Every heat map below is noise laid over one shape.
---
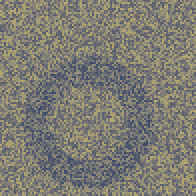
ring
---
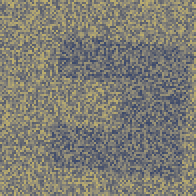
square with a notch
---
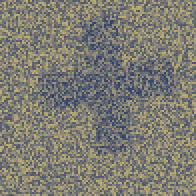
cross
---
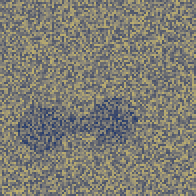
dumbbell
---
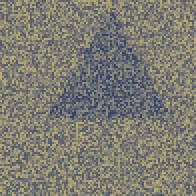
triangle
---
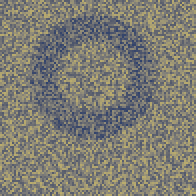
ring
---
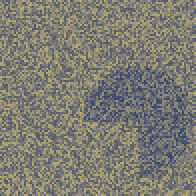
disc with a wedge cut out
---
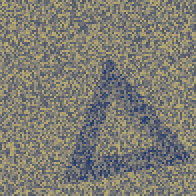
triangle frame
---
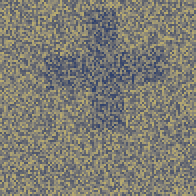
cross
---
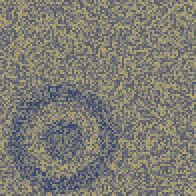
bullseye
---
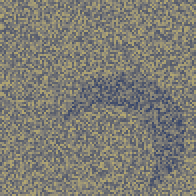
crescent
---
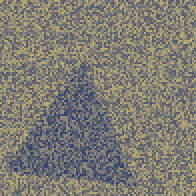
triangle
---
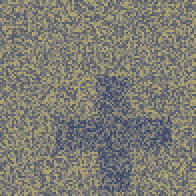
cross
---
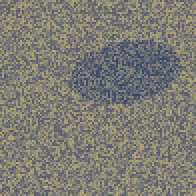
ellipse
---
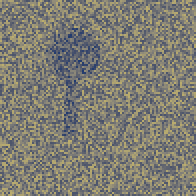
lollipop
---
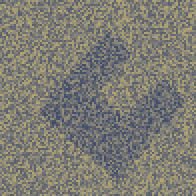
square with a notch
